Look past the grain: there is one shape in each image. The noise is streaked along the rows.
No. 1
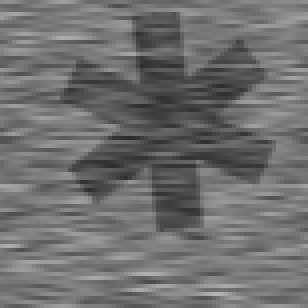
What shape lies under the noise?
asterisk
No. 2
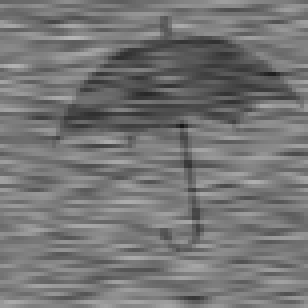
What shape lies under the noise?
umbrella
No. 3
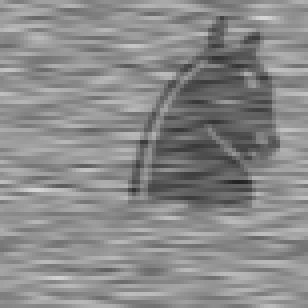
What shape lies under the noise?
chess knight
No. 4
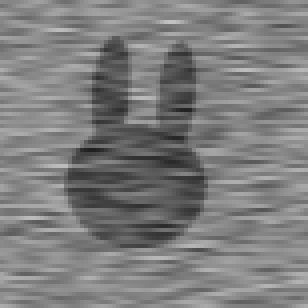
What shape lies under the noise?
rabbit's head
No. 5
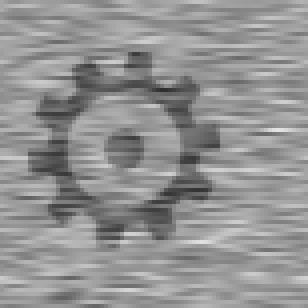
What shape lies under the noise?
gear
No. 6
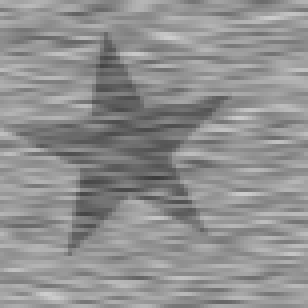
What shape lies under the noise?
star
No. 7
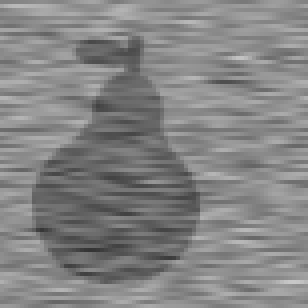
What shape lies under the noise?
pear
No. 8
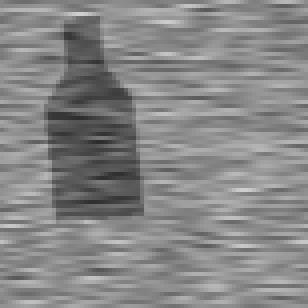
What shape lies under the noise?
bottle
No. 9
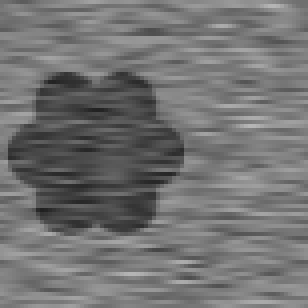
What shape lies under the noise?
flower
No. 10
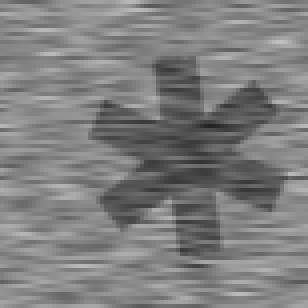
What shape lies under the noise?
asterisk
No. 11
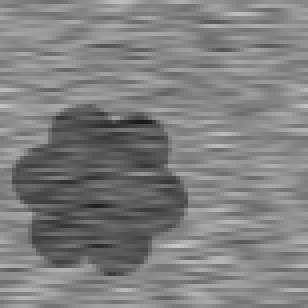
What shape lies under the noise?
flower
